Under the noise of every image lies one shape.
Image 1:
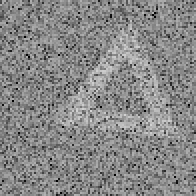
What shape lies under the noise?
triangle frame
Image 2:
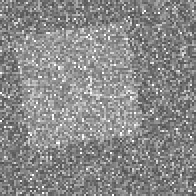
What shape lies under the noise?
square
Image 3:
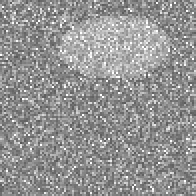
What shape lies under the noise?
ellipse
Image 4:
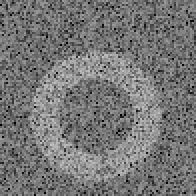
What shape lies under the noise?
ring
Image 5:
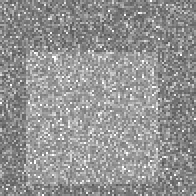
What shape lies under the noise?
square
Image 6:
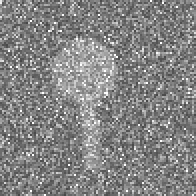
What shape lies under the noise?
lollipop
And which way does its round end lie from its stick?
up
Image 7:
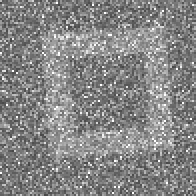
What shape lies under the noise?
square frame
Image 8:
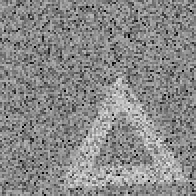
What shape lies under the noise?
triangle frame
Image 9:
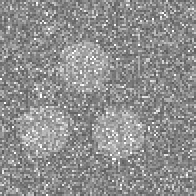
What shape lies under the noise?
three dots
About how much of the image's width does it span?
two thirds
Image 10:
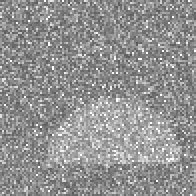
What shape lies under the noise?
half disc
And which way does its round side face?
up
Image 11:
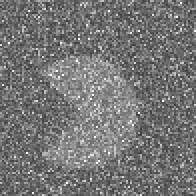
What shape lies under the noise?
disc with a wedge cut out
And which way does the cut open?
left
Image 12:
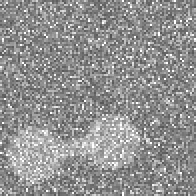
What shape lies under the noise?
dumbbell
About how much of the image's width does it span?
two thirds
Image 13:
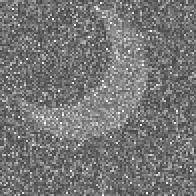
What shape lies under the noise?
crescent
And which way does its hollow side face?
up and left
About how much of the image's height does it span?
two thirds
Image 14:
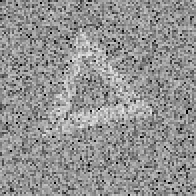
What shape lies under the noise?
triangle frame
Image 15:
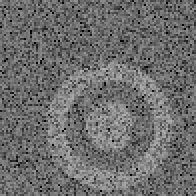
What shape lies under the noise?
bullseye
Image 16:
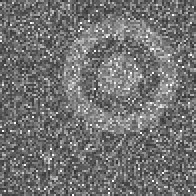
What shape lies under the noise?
bullseye
